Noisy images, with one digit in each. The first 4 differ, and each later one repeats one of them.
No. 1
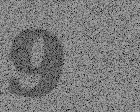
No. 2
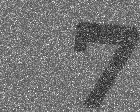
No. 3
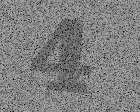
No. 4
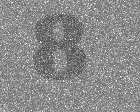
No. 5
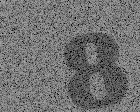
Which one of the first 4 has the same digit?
4
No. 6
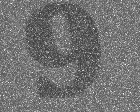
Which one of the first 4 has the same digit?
1
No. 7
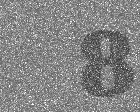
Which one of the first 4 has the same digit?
4
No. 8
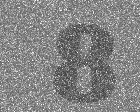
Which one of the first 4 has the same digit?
4
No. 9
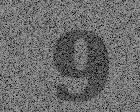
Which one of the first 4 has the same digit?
1
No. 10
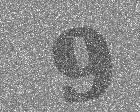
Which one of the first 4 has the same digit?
1
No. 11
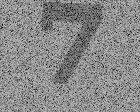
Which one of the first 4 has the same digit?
2
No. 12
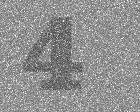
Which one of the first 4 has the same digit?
3
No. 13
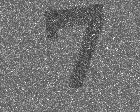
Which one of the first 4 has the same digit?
2
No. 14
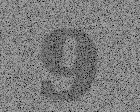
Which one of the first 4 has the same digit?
1
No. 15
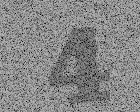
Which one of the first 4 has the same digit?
3
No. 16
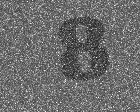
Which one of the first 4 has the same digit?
4
